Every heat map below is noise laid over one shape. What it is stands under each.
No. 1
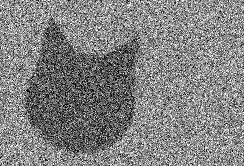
cat's head
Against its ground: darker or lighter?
darker
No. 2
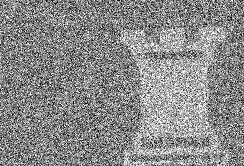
chess rook
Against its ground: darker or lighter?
lighter
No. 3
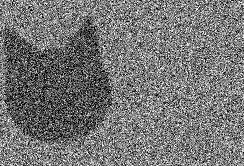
cat's head
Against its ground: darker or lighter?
darker
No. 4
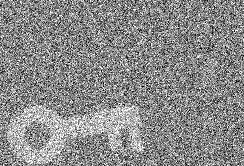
key
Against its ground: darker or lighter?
lighter
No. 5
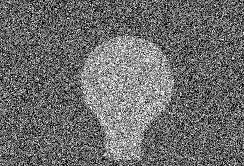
light bulb
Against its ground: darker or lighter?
lighter
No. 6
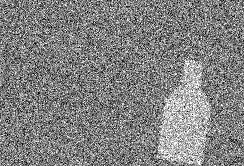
bottle
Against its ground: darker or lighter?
lighter
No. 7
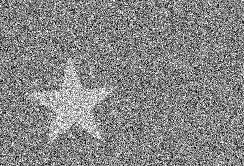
star
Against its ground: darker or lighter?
lighter
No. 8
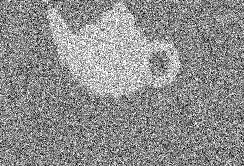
teapot
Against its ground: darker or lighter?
lighter
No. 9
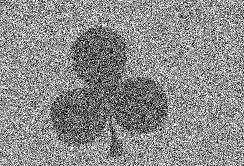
club
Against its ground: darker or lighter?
darker
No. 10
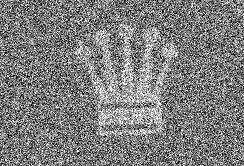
chess queen
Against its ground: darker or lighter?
lighter
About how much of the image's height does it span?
two thirds
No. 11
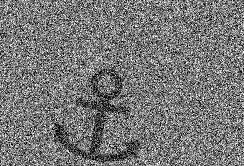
anchor
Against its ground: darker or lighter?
darker
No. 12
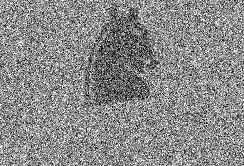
chess knight
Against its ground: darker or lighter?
darker
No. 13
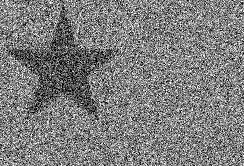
star
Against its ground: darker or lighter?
darker
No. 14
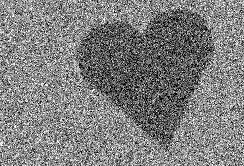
heart
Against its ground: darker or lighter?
darker
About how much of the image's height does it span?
nearly all
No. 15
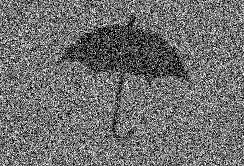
umbrella
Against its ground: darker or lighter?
darker
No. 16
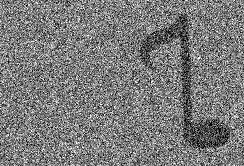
musical note
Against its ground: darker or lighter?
darker
